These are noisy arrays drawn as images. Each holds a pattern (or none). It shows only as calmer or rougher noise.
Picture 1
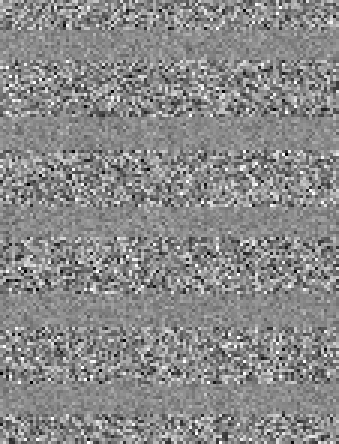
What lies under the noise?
horizontal stripes
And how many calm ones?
5
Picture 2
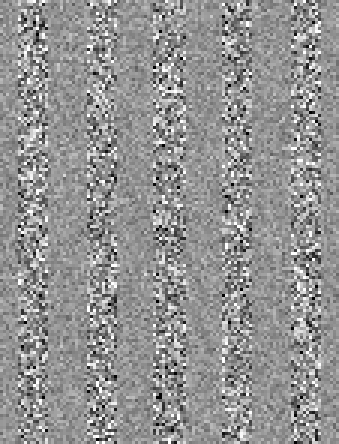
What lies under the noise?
vertical stripes
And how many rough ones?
5
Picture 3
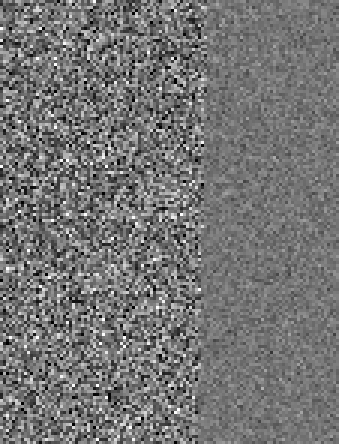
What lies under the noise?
a sharp edge
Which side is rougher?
left
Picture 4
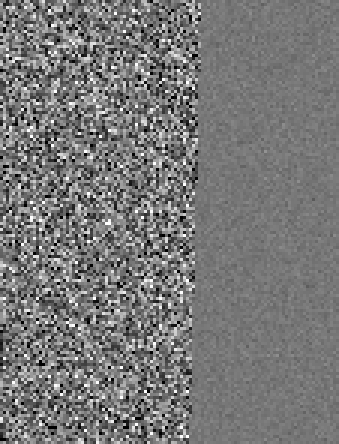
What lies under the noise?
a sharp edge
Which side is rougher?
left
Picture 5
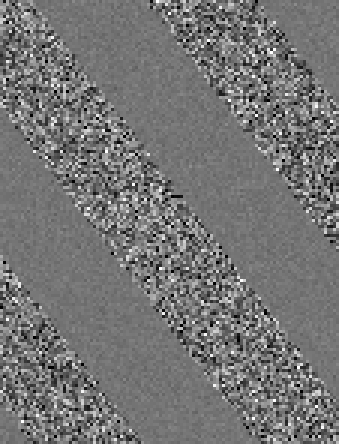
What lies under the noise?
diagonal stripes
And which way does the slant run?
top left to bottom right
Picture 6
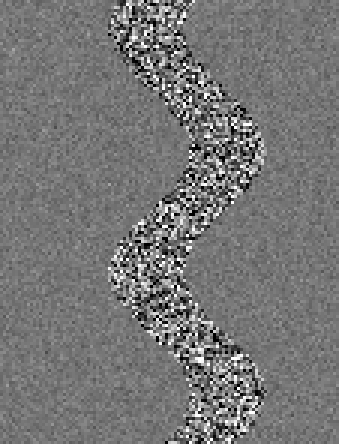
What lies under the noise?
a wavy band
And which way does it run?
top to bottom
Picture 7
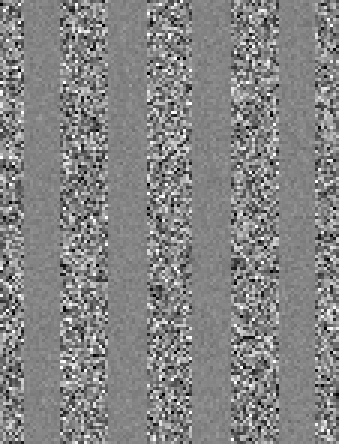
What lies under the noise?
vertical stripes
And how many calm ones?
4
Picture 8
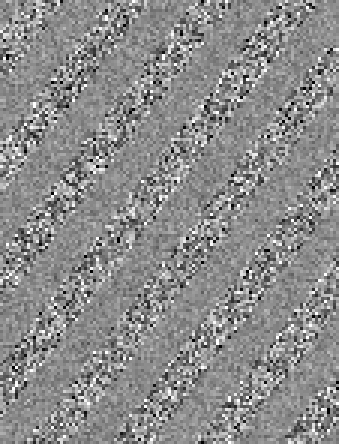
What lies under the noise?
diagonal stripes
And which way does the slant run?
bottom left to top right
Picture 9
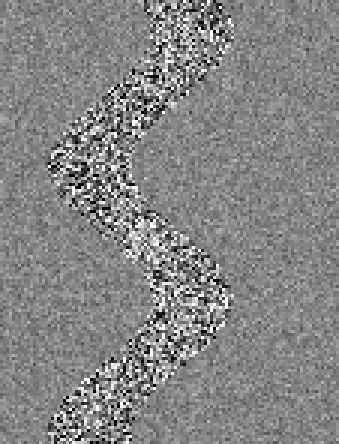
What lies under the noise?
a wavy band
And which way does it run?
top to bottom
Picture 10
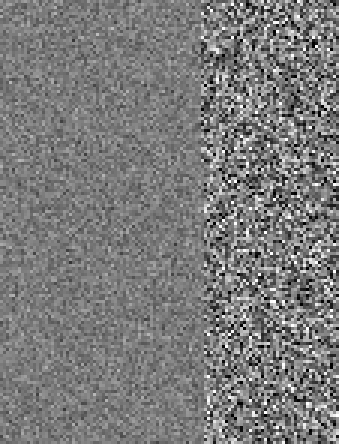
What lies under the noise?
a sharp edge
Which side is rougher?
right
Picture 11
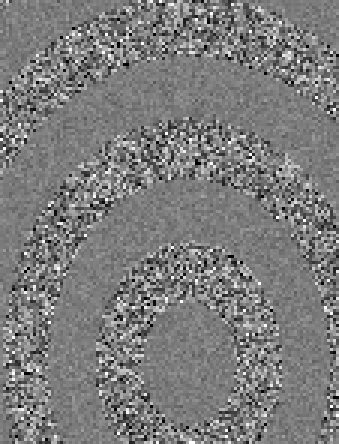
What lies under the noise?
rings round one point
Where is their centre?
bottom middle
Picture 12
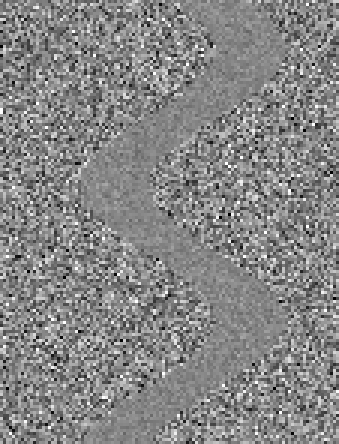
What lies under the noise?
a wavy band
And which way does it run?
top to bottom
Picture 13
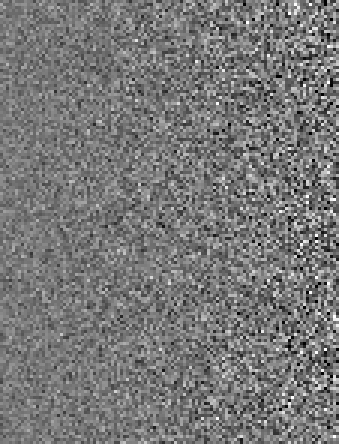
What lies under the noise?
a smooth slope
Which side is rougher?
right
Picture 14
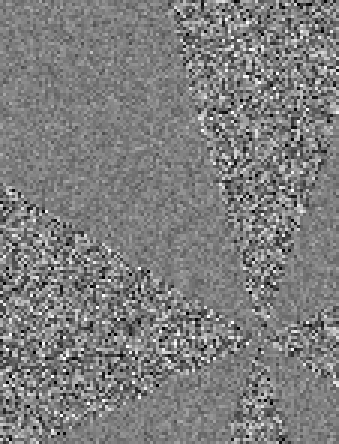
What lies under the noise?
spokes from one point
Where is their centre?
bottom right
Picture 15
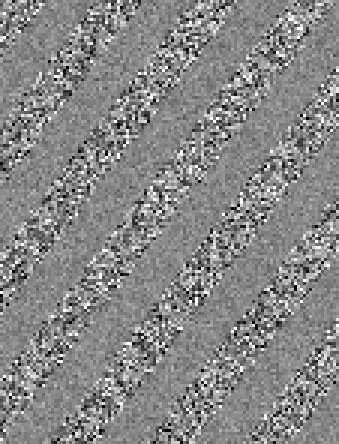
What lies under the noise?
diagonal stripes
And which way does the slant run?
bottom left to top right
